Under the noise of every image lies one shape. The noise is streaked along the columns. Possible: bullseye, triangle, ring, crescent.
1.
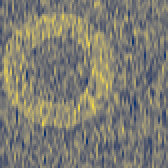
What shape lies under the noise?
ring
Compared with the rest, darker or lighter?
lighter
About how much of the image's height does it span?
two thirds
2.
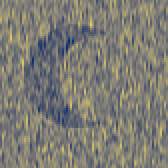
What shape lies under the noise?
crescent
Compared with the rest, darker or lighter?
darker
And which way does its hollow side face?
right
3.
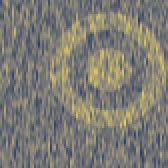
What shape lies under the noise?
bullseye
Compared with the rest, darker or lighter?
lighter
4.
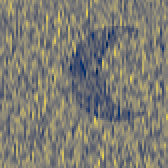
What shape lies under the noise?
crescent
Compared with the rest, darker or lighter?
darker
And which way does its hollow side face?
right
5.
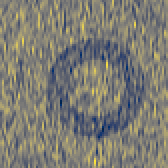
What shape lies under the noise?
ring
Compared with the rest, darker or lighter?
darker
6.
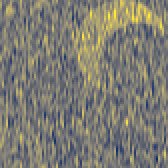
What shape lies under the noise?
crescent
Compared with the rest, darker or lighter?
lighter
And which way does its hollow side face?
down and right
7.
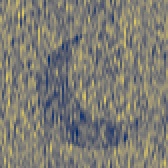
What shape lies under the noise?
crescent
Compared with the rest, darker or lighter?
darker
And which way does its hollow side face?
up and right
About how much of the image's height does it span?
two thirds
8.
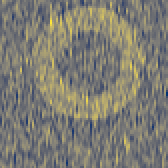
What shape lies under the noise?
ring
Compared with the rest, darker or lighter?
lighter
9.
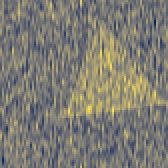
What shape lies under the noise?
triangle
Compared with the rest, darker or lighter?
lighter
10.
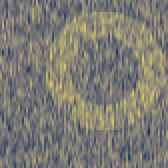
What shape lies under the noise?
ring
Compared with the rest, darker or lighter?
lighter
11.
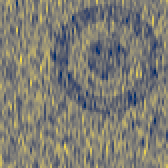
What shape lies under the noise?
bullseye
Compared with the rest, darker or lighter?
darker
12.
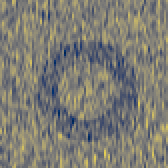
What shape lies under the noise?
ring
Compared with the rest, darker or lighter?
darker
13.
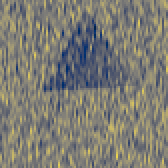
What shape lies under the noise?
triangle
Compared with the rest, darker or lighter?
darker
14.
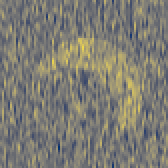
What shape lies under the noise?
crescent
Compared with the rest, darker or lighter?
lighter
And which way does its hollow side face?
down and left
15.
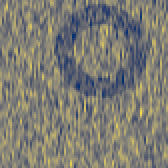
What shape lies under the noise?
ring
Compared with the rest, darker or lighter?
darker
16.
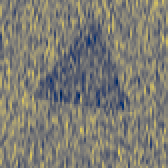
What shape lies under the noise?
triangle
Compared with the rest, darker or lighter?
darker
